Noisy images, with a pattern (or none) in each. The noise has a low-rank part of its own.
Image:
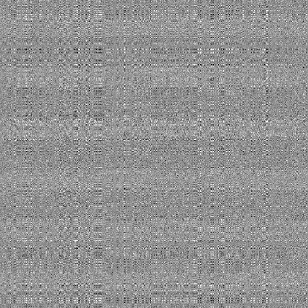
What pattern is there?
horizontal stripes
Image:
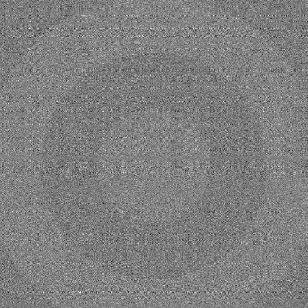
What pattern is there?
rings round one point
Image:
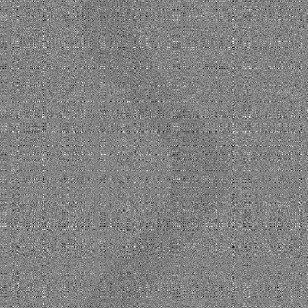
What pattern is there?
a wavy band
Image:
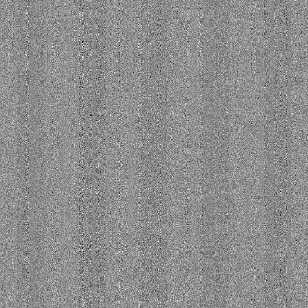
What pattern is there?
vertical stripes
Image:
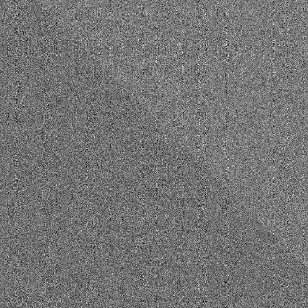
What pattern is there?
a sharp edge
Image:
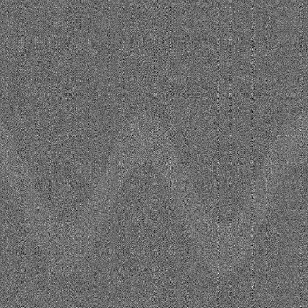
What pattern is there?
a wavy band
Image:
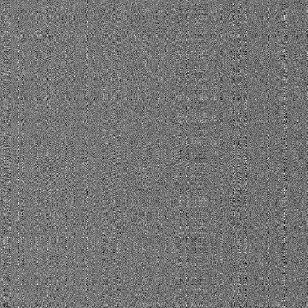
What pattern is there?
a smooth slope
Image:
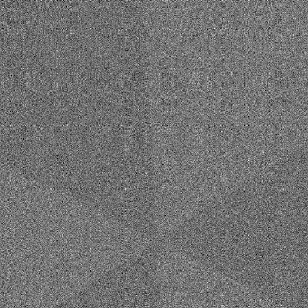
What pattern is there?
spokes from one point
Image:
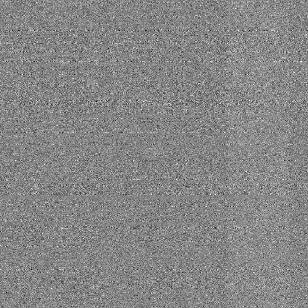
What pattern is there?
one vertical stripe
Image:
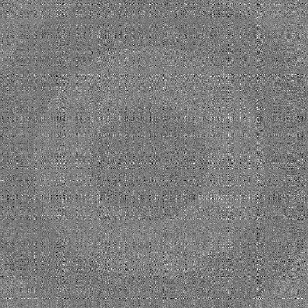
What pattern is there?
rings round one point
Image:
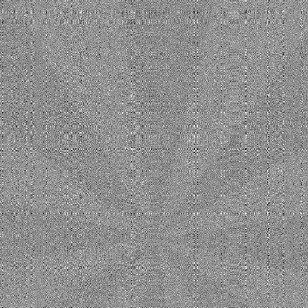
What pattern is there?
spokes from one point
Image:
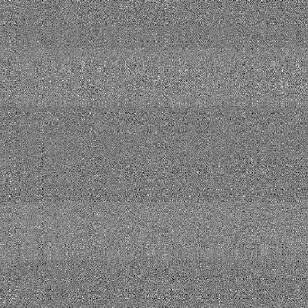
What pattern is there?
horizontal stripes
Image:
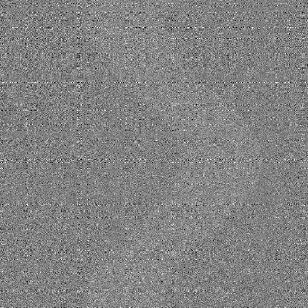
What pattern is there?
a wavy band
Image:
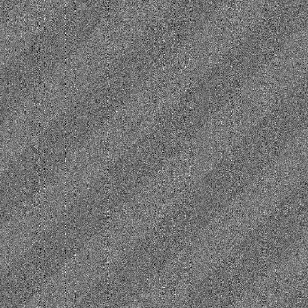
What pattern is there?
diagonal stripes
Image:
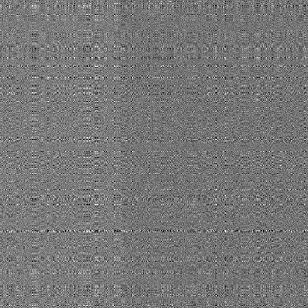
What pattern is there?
a sharp edge
